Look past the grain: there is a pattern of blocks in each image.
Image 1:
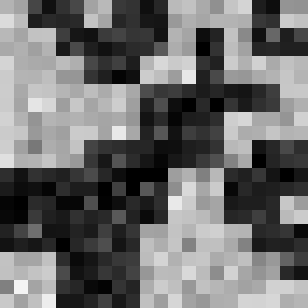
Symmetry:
mirrored about the diagonal from the bottom left
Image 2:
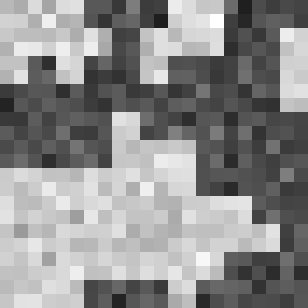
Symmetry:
no symmetry
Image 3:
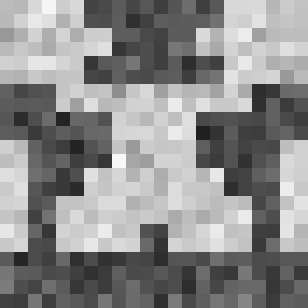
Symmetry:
left and right mirror each other
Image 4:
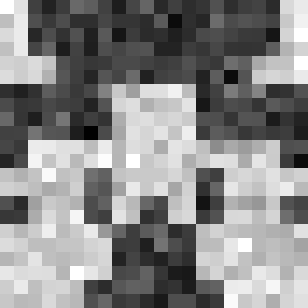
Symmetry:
left and right mirror each other
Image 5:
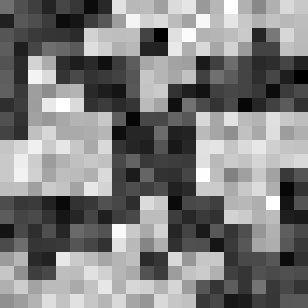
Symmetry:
the same after a half turn
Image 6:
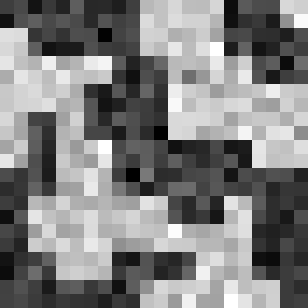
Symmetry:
mirrored about the diagonal from the bottom left
